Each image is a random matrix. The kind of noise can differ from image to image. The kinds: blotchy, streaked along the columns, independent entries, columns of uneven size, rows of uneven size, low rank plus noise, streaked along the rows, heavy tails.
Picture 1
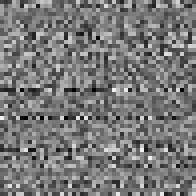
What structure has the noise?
rows of uneven size
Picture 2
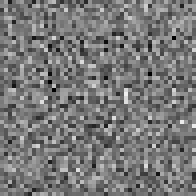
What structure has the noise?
low rank plus noise
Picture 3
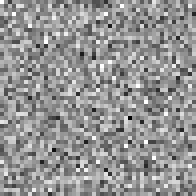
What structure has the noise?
independent entries
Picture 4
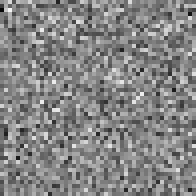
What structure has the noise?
independent entries
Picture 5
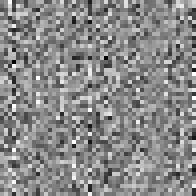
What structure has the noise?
columns of uneven size
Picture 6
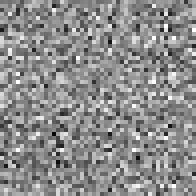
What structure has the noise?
low rank plus noise
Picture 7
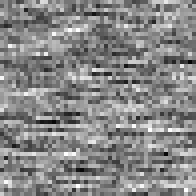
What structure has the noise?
streaked along the rows
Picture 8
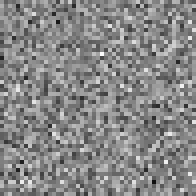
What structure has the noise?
independent entries
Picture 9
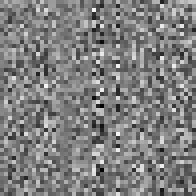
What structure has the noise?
columns of uneven size
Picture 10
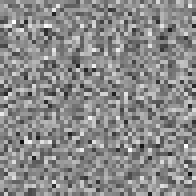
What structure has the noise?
low rank plus noise
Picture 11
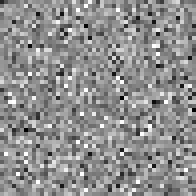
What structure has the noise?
heavy tails
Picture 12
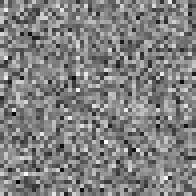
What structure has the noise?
independent entries
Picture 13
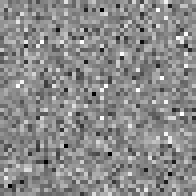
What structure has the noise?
heavy tails
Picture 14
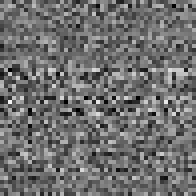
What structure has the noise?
rows of uneven size
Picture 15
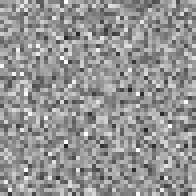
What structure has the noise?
independent entries
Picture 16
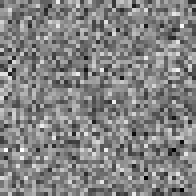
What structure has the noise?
low rank plus noise
